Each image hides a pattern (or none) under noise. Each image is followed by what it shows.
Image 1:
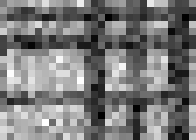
bands of rows crossing bands of columns
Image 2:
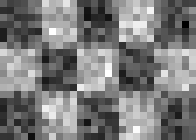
a checkerboard
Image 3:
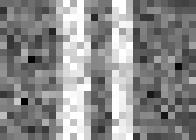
bands of columns
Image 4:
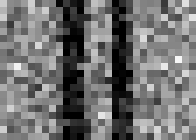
bands of columns
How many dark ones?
2
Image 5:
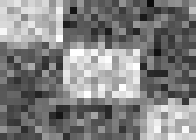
blocks along the diagonal
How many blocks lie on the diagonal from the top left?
3
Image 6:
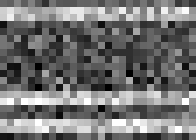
bands of rows
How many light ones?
3
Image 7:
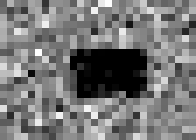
one block
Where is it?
centre
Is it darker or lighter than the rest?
darker
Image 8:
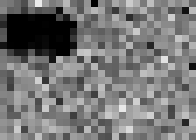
one block
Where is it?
top left
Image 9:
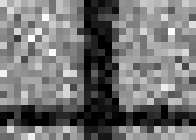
bands of rows crossing bands of columns
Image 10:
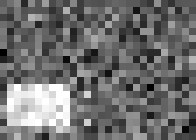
one block
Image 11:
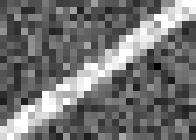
a diagonal band
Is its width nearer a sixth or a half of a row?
a sixth
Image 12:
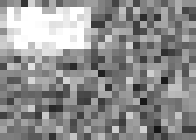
one block
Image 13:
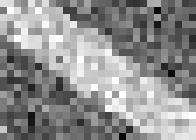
a diagonal band
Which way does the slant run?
top left to bottom right
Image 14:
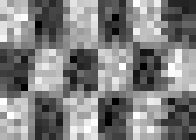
a checkerboard
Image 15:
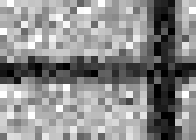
bands of rows crossing bands of columns
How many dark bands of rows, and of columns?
1 and 1
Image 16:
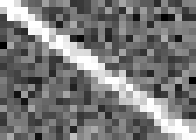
a diagonal band
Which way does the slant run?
top left to bottom right
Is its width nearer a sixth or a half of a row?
a sixth
